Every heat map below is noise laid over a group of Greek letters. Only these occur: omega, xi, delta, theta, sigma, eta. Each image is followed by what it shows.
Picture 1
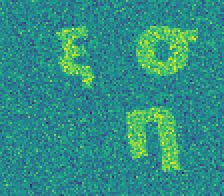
top left: xi; top right: sigma; bottom right: eta
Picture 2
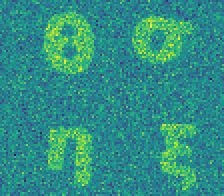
top left: theta; top right: sigma; bottom left: eta; bottom right: xi
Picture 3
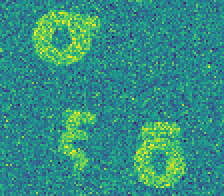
top left: sigma; bottom left: xi; bottom right: delta
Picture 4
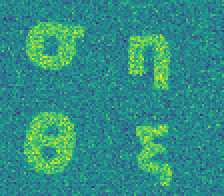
top left: sigma; top right: eta; bottom left: theta; bottom right: xi
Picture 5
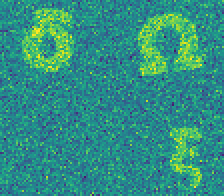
top left: delta; top right: omega; bottom right: xi
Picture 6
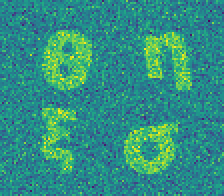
top left: theta; top right: eta; bottom left: xi; bottom right: sigma
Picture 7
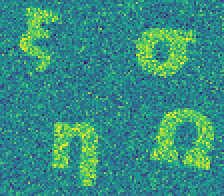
top left: xi; top right: sigma; bottom left: eta; bottom right: omega
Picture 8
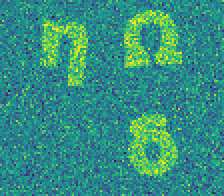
top left: eta; top right: omega; bottom right: delta
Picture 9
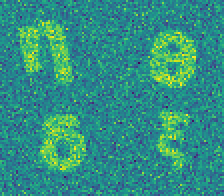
top left: eta; top right: theta; bottom left: delta; bottom right: xi
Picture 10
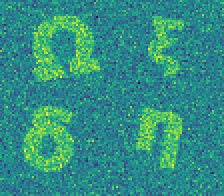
top left: omega; top right: xi; bottom left: delta; bottom right: eta
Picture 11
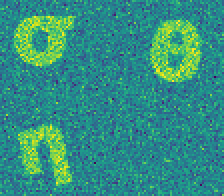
top left: sigma; top right: theta; bottom left: eta
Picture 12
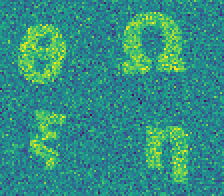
top left: theta; top right: omega; bottom left: xi; bottom right: eta
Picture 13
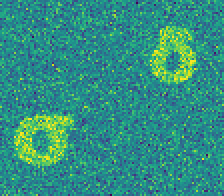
top right: delta; bottom left: sigma
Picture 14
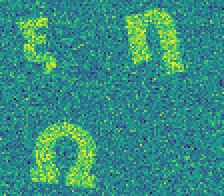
top left: xi; top right: eta; bottom left: omega
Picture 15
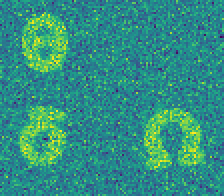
top left: theta; bottom left: delta; bottom right: omega
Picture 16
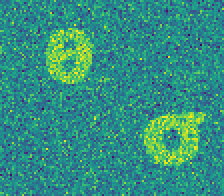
top left: theta; bottom right: sigma
